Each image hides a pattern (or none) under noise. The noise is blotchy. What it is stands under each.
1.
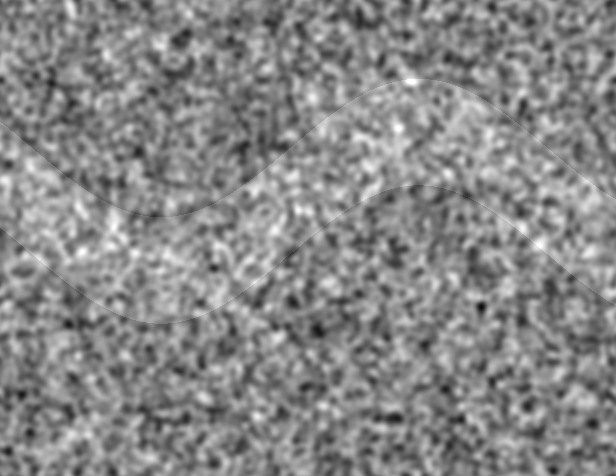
a wavy band
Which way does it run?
left to right
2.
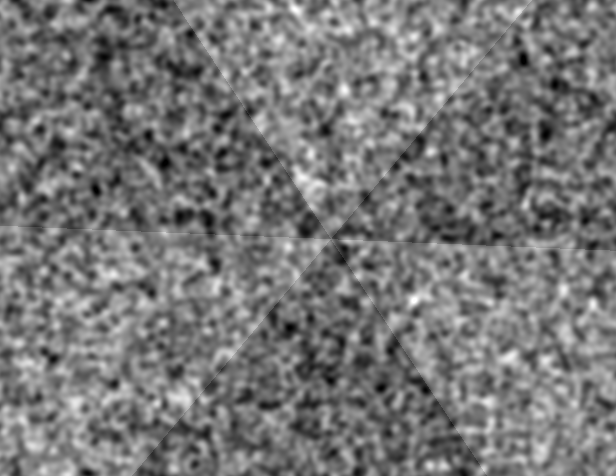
spokes from one point
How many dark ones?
3
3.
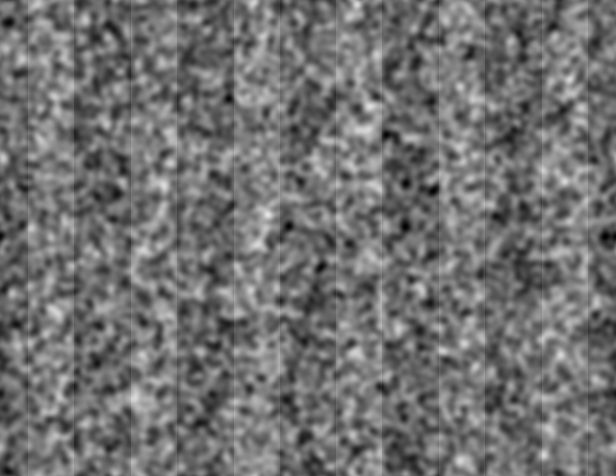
vertical stripes
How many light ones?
6
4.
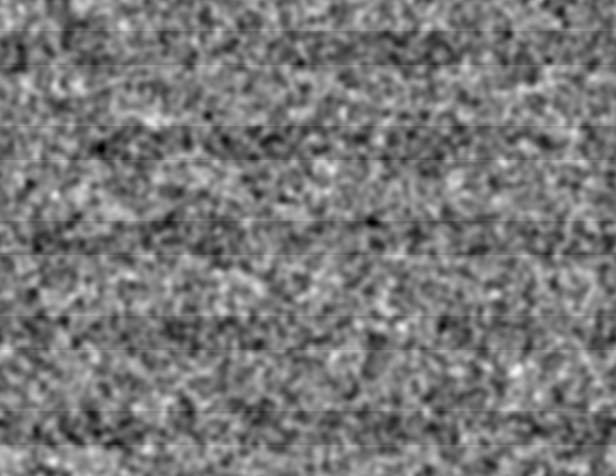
horizontal stripes
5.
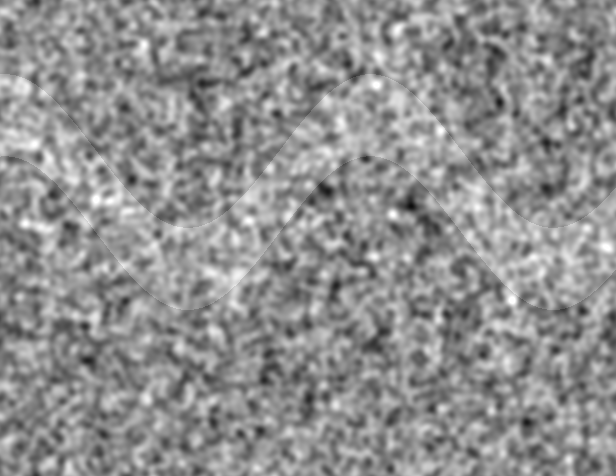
a wavy band
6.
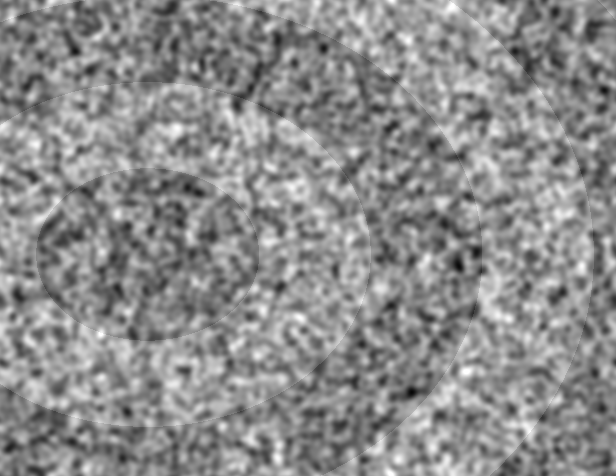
rings round one point
